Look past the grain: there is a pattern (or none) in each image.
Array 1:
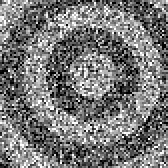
rings round one point
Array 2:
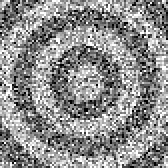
rings round one point
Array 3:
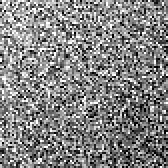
a smooth slope
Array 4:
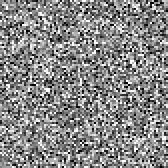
only noise
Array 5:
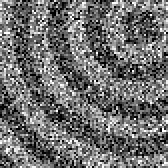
rings round one point
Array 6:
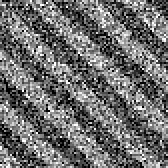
diagonal stripes
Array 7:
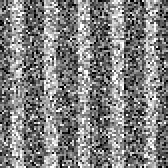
vertical stripes
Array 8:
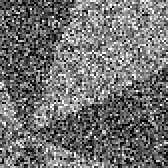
spokes from one point
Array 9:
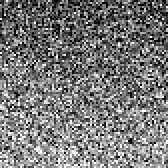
a smooth slope
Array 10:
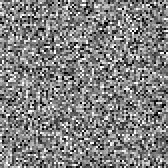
only noise
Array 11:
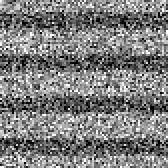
horizontal stripes
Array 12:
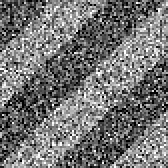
diagonal stripes
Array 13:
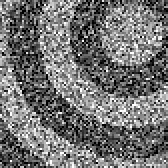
rings round one point
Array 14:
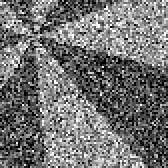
spokes from one point
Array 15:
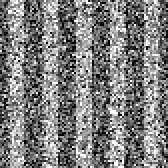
vertical stripes
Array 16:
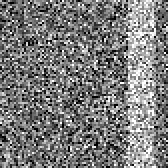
one vertical stripe
